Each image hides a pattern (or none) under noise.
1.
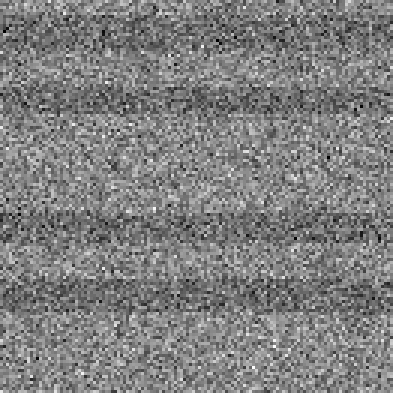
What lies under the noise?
bands of rows
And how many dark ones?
4
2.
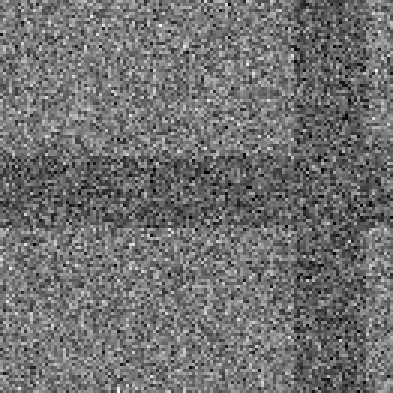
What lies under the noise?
bands of rows crossing bands of columns
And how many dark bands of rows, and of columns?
1 and 1
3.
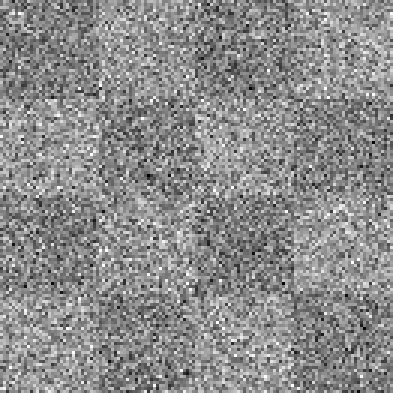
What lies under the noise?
a checkerboard
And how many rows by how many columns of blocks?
4 by 4
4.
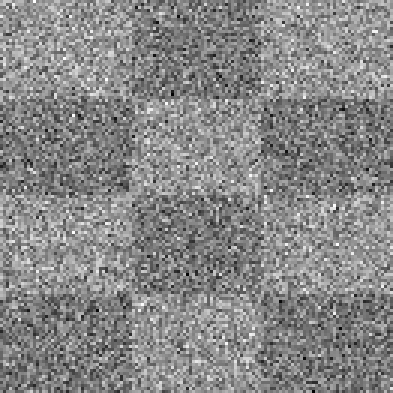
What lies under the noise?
a checkerboard
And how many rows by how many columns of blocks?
4 by 3
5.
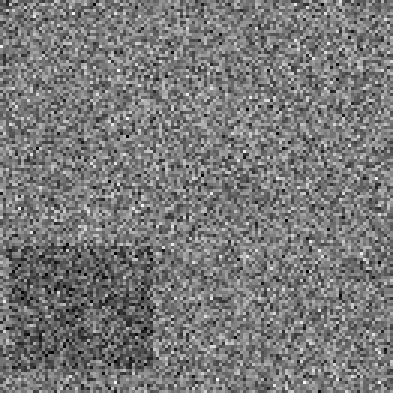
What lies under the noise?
one block
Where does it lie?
bottom left
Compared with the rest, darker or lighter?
darker
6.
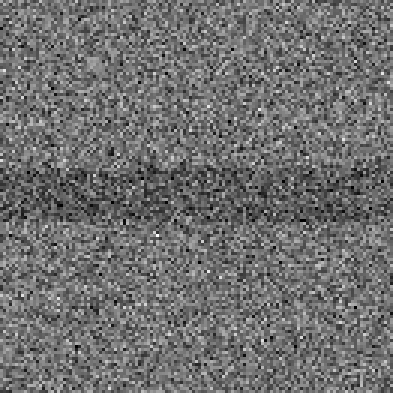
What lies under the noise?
one band of rows
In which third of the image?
middle
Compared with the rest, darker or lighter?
darker
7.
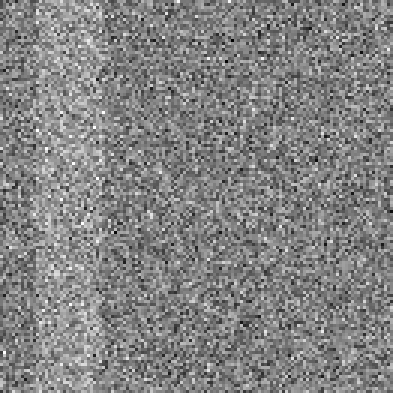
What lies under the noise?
one band of columns
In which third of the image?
left
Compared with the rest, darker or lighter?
lighter
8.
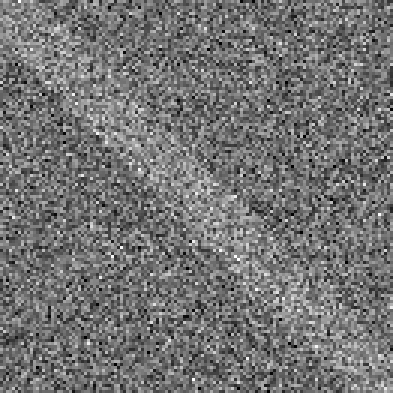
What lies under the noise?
a diagonal band
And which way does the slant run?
top left to bottom right
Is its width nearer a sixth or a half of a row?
a sixth
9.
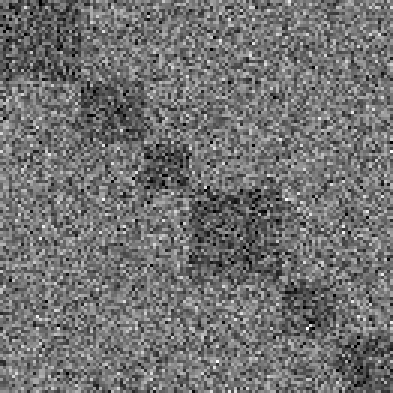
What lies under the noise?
blocks along the diagonal
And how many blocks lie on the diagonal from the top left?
6
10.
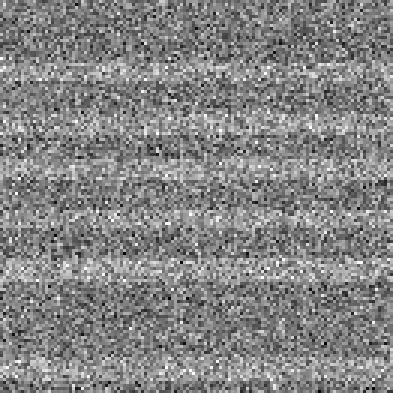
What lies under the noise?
bands of rows
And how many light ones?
6
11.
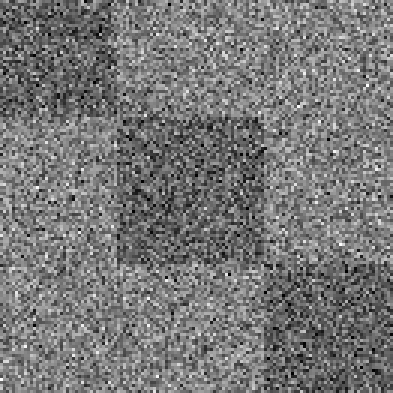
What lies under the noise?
blocks along the diagonal
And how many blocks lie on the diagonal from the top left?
3
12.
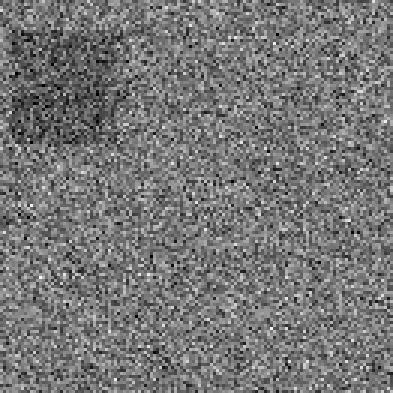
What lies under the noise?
one block
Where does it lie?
top left
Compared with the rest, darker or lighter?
darker
